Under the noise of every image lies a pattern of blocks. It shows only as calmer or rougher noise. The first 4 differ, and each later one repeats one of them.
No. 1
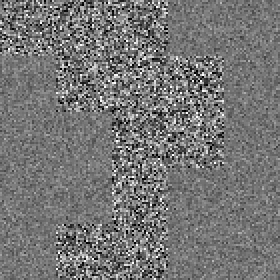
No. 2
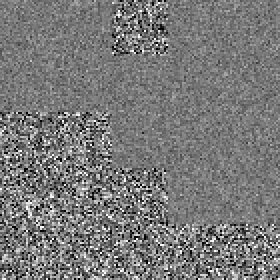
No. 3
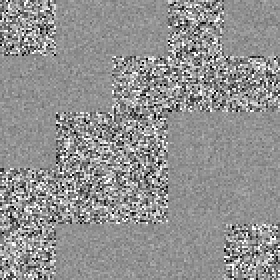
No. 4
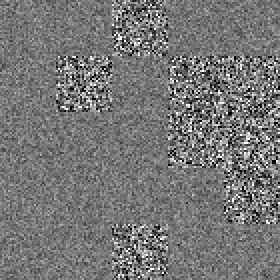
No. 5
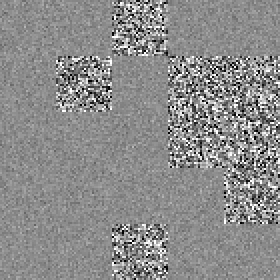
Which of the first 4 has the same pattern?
4
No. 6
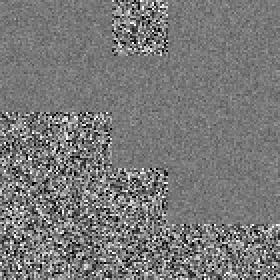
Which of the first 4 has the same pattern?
2
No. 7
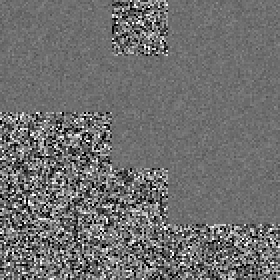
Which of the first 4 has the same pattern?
2
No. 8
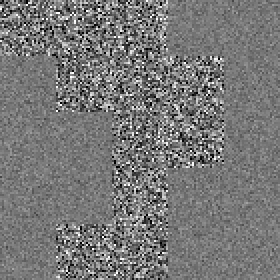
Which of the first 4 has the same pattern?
1
